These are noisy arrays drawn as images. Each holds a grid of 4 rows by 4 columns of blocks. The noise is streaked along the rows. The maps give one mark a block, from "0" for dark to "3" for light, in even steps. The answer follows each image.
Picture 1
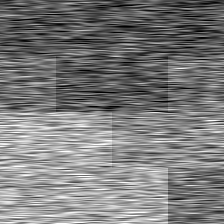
0 0 0 0
1 0 0 1
3 3 2 2
3 3 3 1
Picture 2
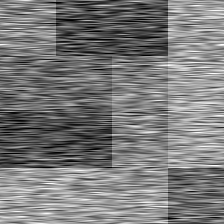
2 0 0 3
1 1 2 3
0 0 2 3
3 3 3 1
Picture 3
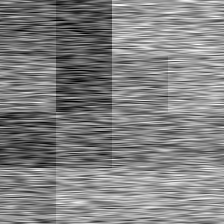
1 0 3 3
2 0 2 3
0 1 2 2
2 3 3 3
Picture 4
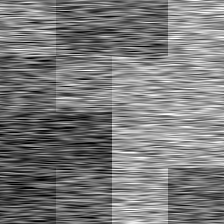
2 1 1 3
1 2 3 3
0 0 3 3
0 1 3 1
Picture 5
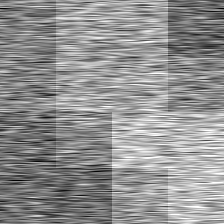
1 2 2 0
1 2 2 1
0 1 3 3
0 0 2 3
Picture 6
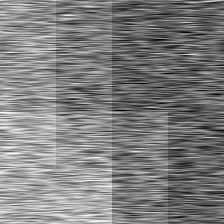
2 1 0 0
2 1 0 0
3 2 1 0
3 3 1 0
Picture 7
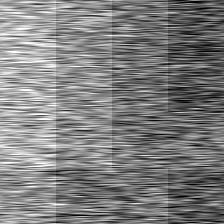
3 2 1 0
3 2 1 0
3 2 1 1
2 1 1 0
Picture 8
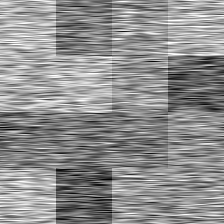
3 1 2 3
3 3 2 0
1 1 1 2
3 0 2 2
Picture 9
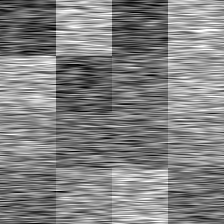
0 3 0 3
3 0 1 3
2 1 1 2
1 2 3 1
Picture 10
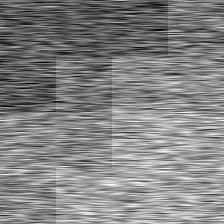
0 0 0 1
0 1 2 2
2 2 3 3
2 3 3 3
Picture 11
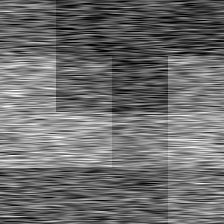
1 0 0 0
3 1 0 2
3 3 2 3
1 1 1 2
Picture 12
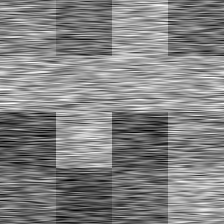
2 1 3 1
3 3 3 3
0 3 0 2
1 0 1 3
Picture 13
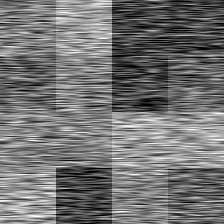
2 3 0 0
1 2 0 1
2 2 3 3
3 0 2 1
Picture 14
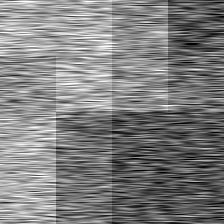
3 3 2 0
2 3 2 1
3 1 0 0
3 1 0 0
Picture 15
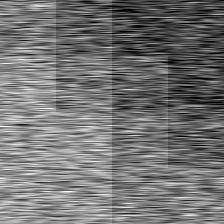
2 1 0 0
3 2 1 0
3 3 2 1
3 3 2 2
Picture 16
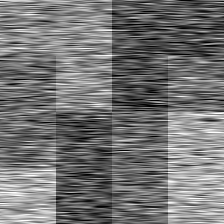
2 2 0 0
1 2 0 1
1 0 1 3
3 0 1 3
